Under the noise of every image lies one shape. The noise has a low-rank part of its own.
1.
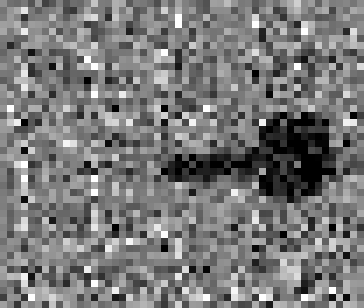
lollipop
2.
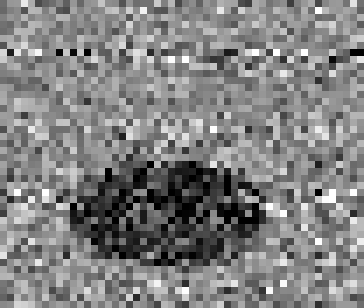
ellipse
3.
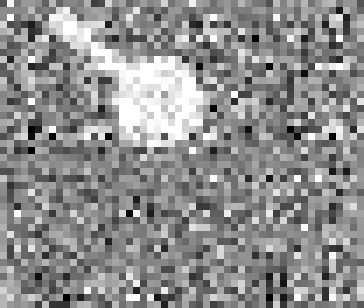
lollipop
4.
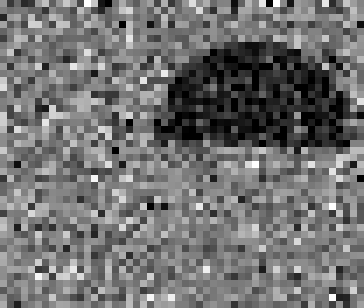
half disc
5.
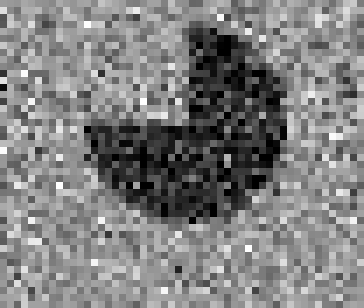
disc with a wedge cut out
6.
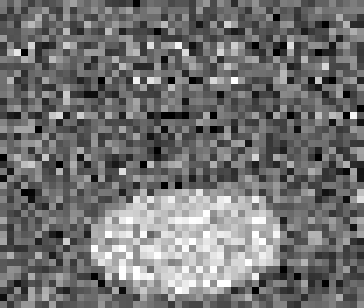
ellipse
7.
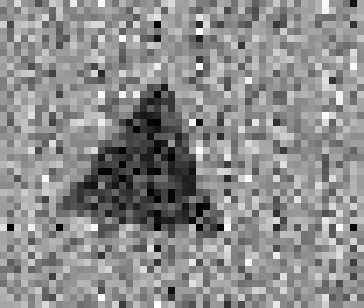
triangle
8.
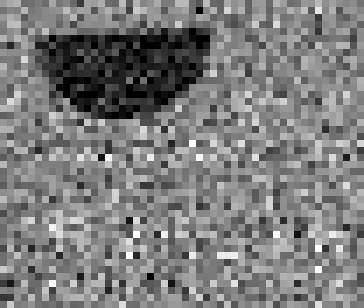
half disc
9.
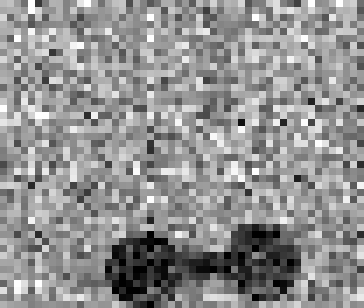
dumbbell
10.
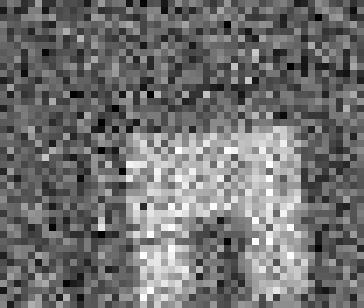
square with a notch
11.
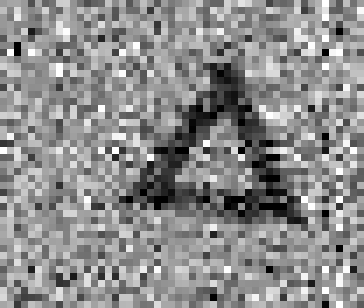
triangle frame
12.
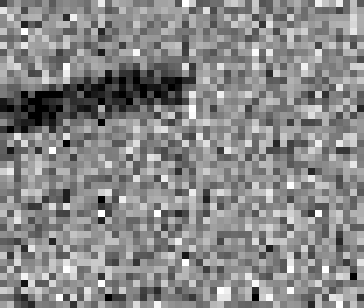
bar
